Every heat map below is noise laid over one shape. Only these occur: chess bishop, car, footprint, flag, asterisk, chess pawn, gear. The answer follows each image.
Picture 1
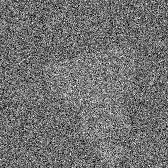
light chess pawn
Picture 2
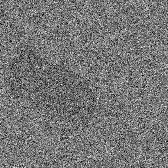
dark footprint
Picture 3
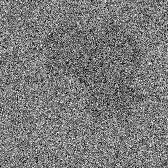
dark car
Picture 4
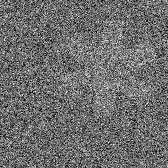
light asterisk
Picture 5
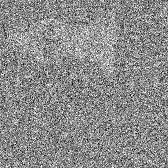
light chess bishop
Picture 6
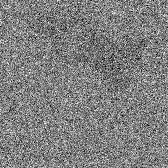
dark chess bishop
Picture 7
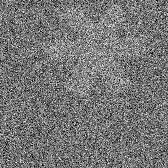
light asterisk
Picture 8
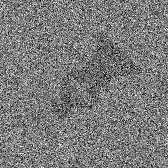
dark chess bishop
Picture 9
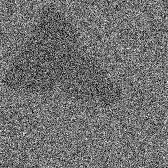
dark chess pawn
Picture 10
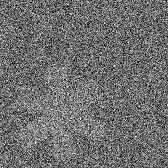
light asterisk
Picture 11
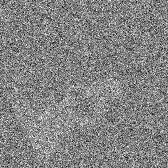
light chess bishop
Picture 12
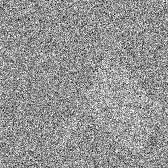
light flag
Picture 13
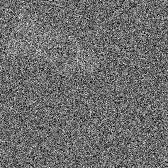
light chess bishop
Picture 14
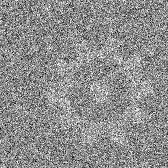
light gear
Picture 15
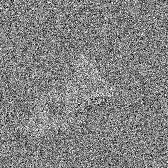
light chess bishop
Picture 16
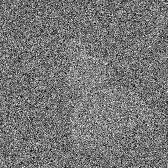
light chess pawn
